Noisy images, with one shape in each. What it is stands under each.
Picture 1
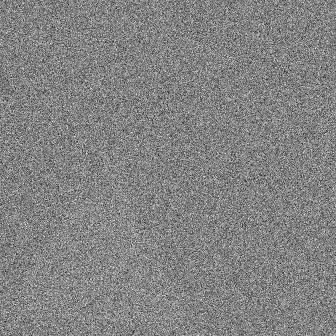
light triangle
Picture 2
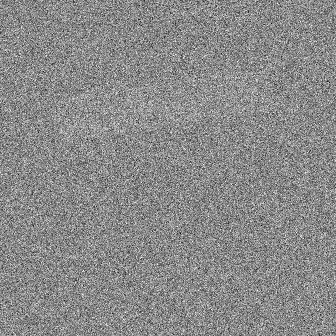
light bar
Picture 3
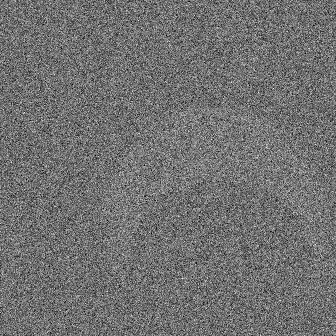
light crescent
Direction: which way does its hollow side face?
down
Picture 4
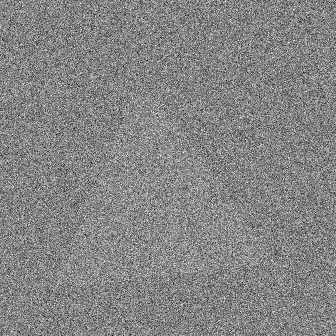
light triangle
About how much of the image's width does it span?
two thirds
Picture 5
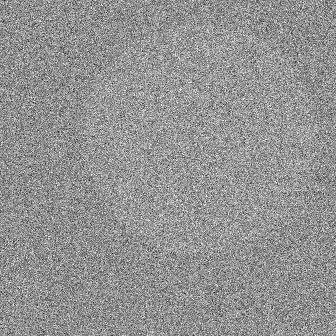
light disc
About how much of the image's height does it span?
two thirds
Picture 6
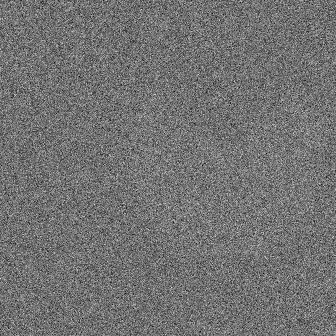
light disc with a wedge cut out
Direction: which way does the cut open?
up
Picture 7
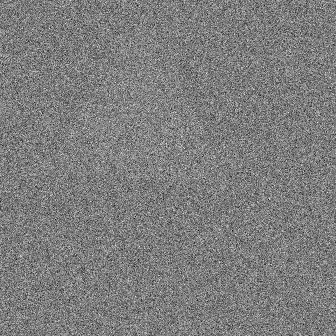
light triangle
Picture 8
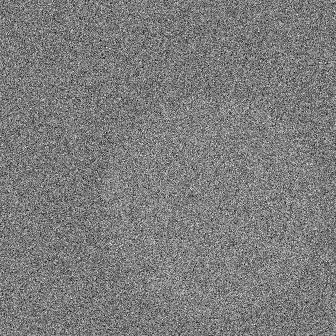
light disc
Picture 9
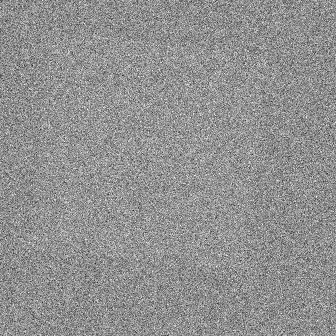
light square
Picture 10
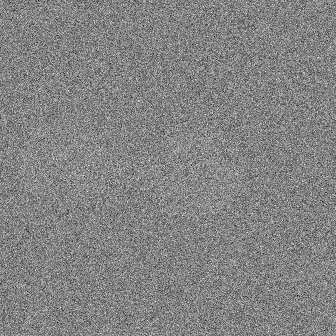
light dumbbell
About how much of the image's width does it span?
two thirds
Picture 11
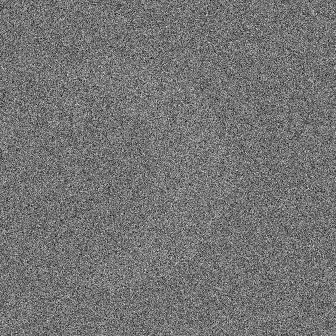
light crescent
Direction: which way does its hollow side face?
left
